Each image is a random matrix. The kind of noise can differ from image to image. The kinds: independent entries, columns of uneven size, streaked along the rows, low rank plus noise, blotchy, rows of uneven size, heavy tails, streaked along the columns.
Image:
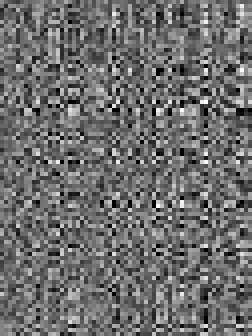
low rank plus noise
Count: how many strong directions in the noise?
two
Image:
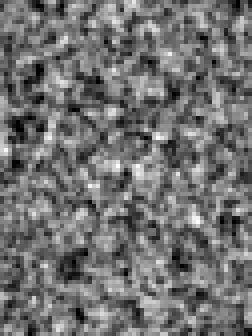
blotchy
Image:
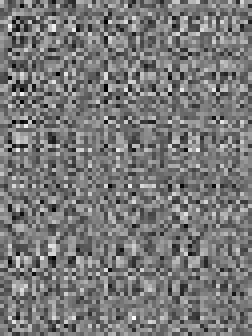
low rank plus noise
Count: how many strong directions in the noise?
two
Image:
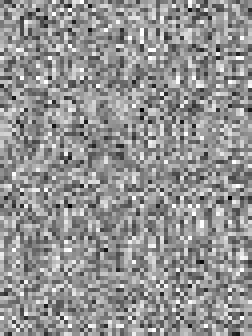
low rank plus noise
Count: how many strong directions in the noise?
five to eight
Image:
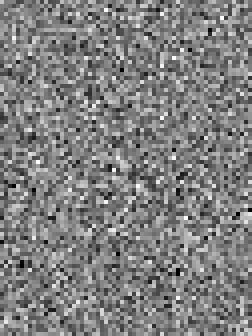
independent entries
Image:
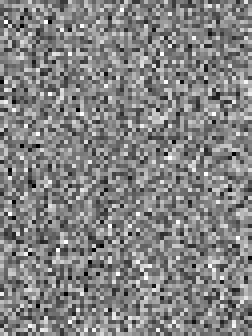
independent entries
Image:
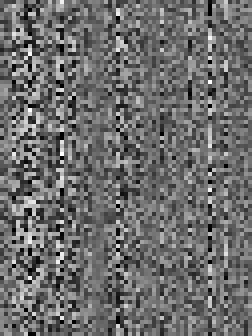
columns of uneven size
